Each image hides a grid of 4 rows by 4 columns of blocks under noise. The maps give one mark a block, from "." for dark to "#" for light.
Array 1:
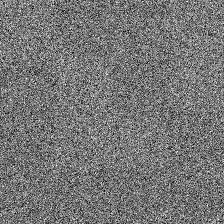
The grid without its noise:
#..#
.#.#
.##.
....
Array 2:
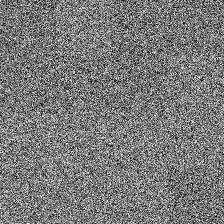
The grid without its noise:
.#..
...#
####
###.
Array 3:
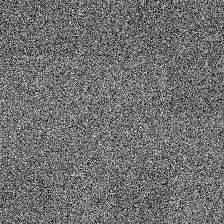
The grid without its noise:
....
###.
####
.#.#
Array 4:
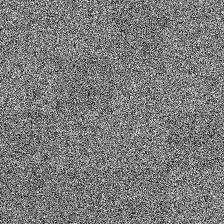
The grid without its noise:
##.#
#.##
.##.
...#
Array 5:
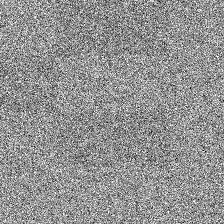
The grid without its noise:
#..#
.###
#..#
####
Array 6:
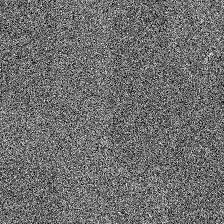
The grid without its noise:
.#.#
.#..
##..
.##.
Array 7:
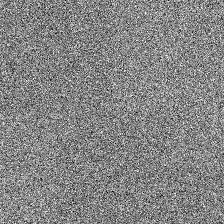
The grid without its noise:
..##
..##
#..#
#...
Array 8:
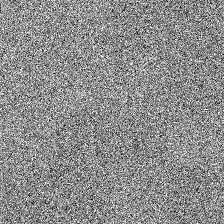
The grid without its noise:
##..
###.
#..#
..#.
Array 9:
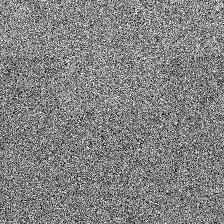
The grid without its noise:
####
.##.
....
....
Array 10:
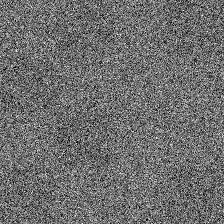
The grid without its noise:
#.#.
.###
#.##
.##.
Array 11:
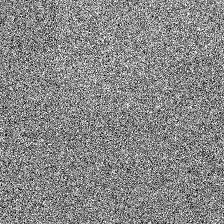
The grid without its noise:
.###
.##.
....
....
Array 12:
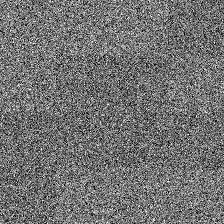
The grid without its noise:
###.
#..#
....
.###
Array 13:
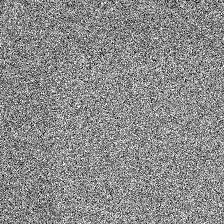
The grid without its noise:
....
.###
.###
.###
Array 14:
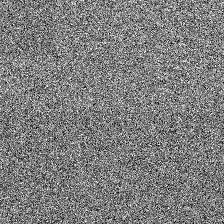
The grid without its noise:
.###
####
....
....
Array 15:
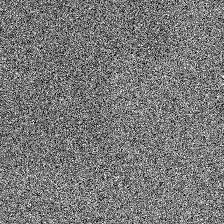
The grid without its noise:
...#
..##
..##
####
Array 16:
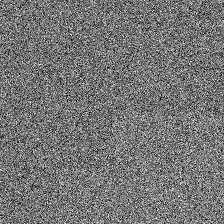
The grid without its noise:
....
....
..##
.###
